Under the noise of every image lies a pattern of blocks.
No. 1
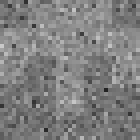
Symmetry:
left and right mirror each other
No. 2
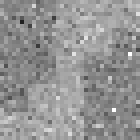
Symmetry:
the same after a half turn
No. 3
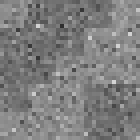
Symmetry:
mirrored about the diagonal from the top left
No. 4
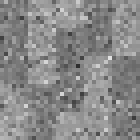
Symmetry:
the same after a half turn
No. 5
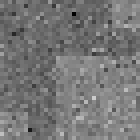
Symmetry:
mirrored about the diagonal from the top left
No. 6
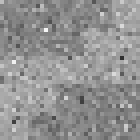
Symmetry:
the same after a half turn
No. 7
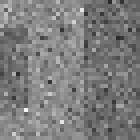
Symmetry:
top and bottom mirror each other
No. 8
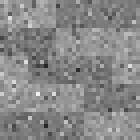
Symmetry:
the same after a half turn
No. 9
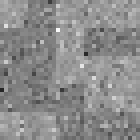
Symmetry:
no symmetry
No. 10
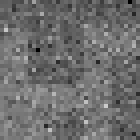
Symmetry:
no symmetry
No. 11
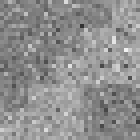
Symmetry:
mirrored about the diagonal from the top left
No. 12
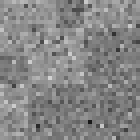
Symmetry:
mirrored about the diagonal from the top left
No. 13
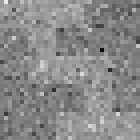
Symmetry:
the same after a half turn
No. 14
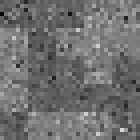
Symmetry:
mirrored about the diagonal from the bottom left
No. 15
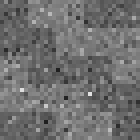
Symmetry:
the same after a half turn
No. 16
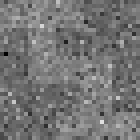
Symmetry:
the same after a half turn
